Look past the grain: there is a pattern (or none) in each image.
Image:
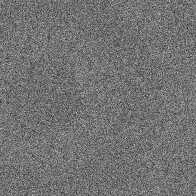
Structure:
rings round one point
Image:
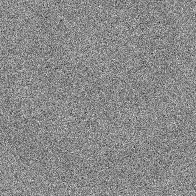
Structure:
rings round one point
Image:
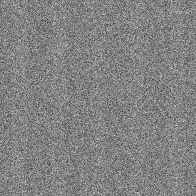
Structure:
vertical stripes
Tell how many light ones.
5
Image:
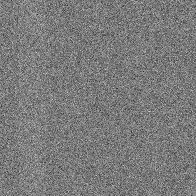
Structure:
one vertical stripe
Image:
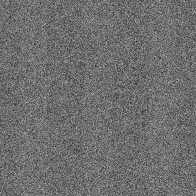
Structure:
vertical stripes
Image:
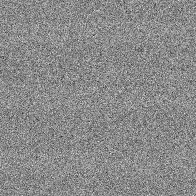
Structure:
horizontal stripes
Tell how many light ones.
3
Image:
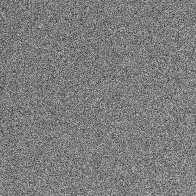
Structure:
a smooth slope
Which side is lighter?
bottom right
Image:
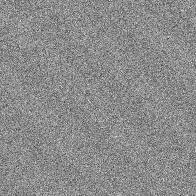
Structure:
diagonal stripes
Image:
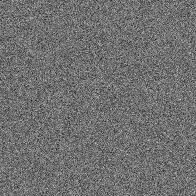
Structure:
only noise
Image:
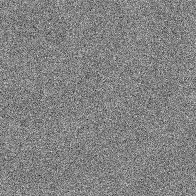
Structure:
rings round one point
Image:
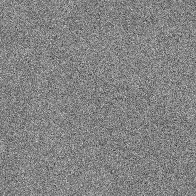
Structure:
spokes from one point
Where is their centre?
top left
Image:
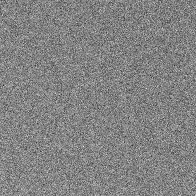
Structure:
a smooth slope
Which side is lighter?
bottom left
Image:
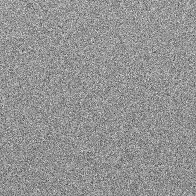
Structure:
a smooth slope
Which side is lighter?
top
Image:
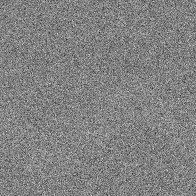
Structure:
a wavy band
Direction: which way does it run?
left to right
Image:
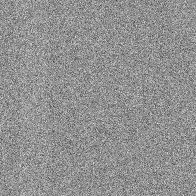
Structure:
one vertical stripe
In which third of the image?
left
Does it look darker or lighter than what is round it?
lighter
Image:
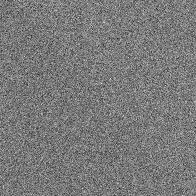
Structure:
a sharp edge
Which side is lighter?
top right
